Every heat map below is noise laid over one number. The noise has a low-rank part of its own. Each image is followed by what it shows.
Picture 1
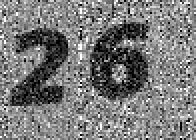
26
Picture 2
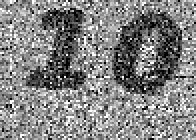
10
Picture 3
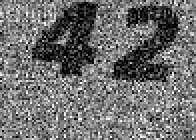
42
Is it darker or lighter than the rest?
darker
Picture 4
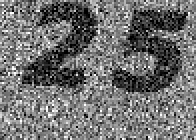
25
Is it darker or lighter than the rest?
darker
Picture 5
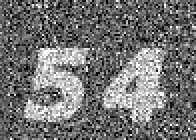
54
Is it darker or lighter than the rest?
lighter
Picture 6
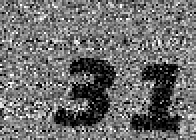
31
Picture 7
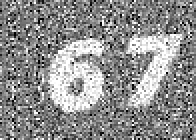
67
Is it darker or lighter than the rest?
lighter
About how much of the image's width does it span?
two thirds
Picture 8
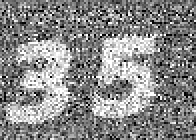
35
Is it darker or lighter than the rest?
lighter
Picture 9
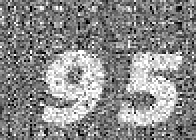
95
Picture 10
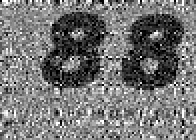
88
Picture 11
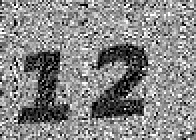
12
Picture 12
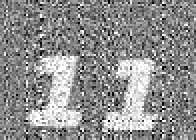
11
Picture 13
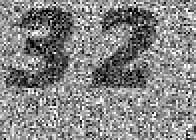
32
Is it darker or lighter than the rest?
darker
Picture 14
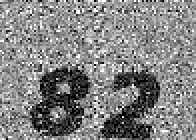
82
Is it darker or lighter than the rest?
darker
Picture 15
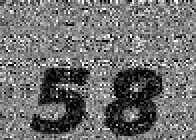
58
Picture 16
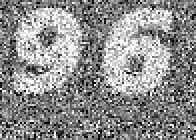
96
